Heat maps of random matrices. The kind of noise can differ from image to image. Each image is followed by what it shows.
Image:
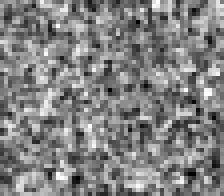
blotchy
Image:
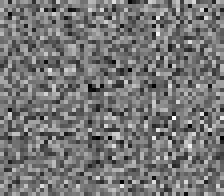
low rank plus noise
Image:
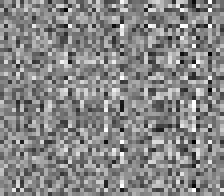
low rank plus noise
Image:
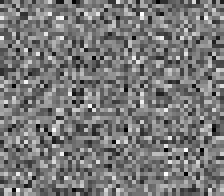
low rank plus noise
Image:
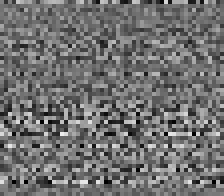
rows of uneven size
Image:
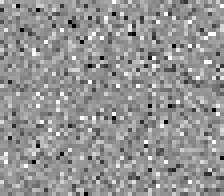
heavy tails
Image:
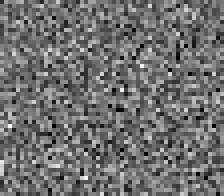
independent entries
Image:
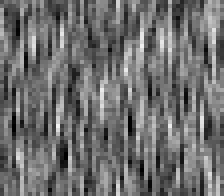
streaked along the columns
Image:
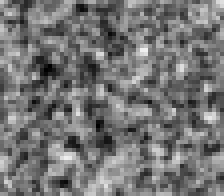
blotchy
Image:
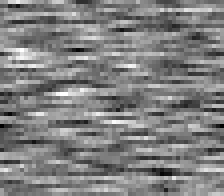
streaked along the rows
